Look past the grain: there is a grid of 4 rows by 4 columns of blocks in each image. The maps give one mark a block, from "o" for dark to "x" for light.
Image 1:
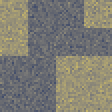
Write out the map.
xoox
xooo
ooxx
ooxx
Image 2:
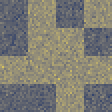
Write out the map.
oxox
oxxo
xxxx
ooxo
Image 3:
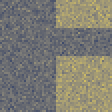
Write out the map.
ooxx
oooo
ooxx
ooxx
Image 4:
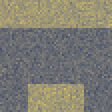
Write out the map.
xxxx
oooo
oooo
oxxo
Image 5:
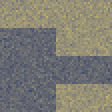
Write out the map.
xxxx
ooxx
oooo
ooxx
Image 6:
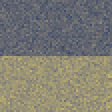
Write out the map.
oooo
oooo
xxxx
xxxx
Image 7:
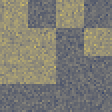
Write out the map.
xoxo
xxox
xxoo
oooo
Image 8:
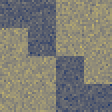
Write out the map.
ooxx
xoxx
xxox
xxoo
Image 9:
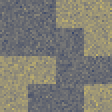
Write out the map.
ooxx
ooox
xxoo
xoox
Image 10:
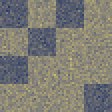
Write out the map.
oxox
xoxx
oxxx
xxxo
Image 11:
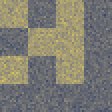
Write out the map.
xoxo
oxxo
xoxo
oooo
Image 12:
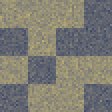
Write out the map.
xxxo
oxoo
xoxx
oxxo
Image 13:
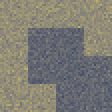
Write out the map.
xxxx
xoox
xooo
xxoo
